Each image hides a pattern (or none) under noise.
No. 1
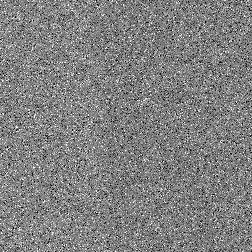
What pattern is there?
a sharp edge
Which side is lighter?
left
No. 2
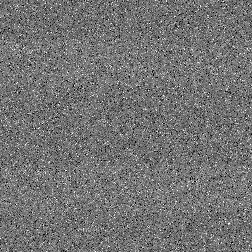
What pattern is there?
horizontal stripes
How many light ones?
2
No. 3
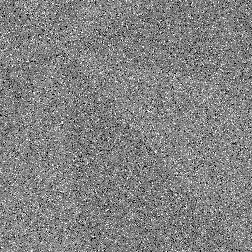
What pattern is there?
spokes from one point
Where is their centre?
top left
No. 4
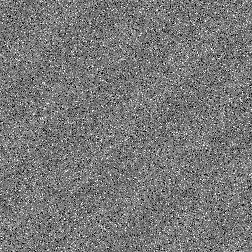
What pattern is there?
diagonal stripes
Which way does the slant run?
bottom left to top right
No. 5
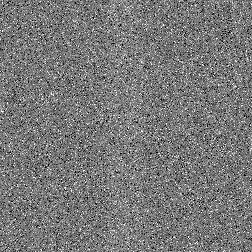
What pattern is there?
one vertical stripe
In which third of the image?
middle
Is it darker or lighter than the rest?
lighter
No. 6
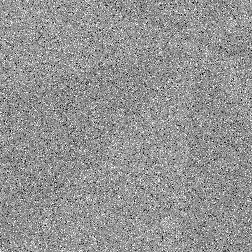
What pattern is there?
spokes from one point
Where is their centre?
top right
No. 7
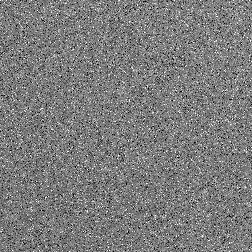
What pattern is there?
a smooth slope
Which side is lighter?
top right
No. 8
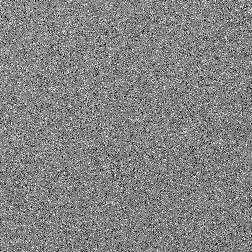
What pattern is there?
a smooth slope
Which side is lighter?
top left
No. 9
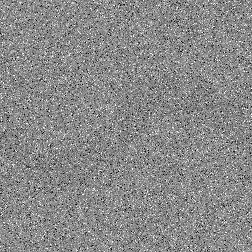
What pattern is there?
a wavy band
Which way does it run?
left to right
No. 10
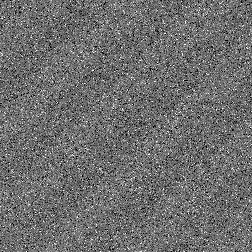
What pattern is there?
diagonal stripes
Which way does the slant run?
bottom left to top right
